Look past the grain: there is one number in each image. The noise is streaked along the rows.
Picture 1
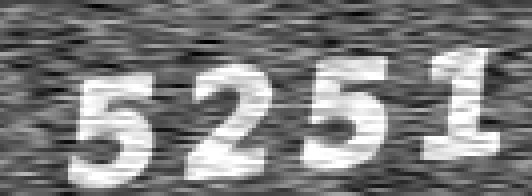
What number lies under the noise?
5251
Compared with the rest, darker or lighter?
lighter
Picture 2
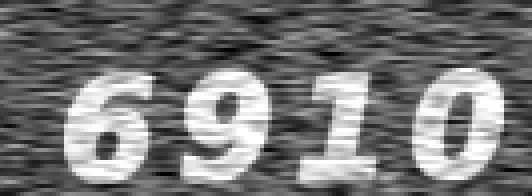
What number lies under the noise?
6910
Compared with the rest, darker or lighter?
lighter
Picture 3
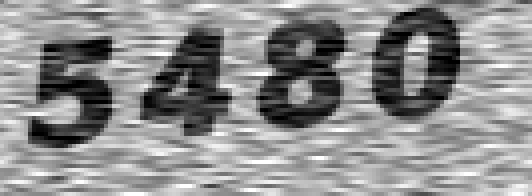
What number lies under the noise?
5480
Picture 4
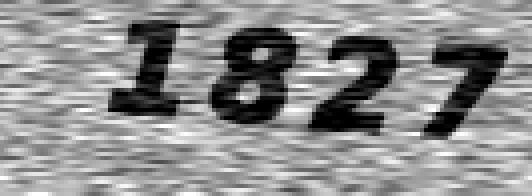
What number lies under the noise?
1827
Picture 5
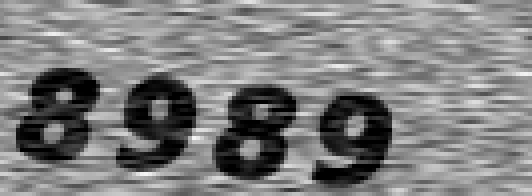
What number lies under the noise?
8989
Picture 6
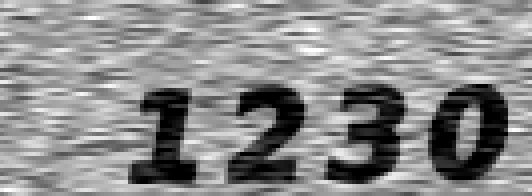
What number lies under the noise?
1230
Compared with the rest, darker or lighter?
darker
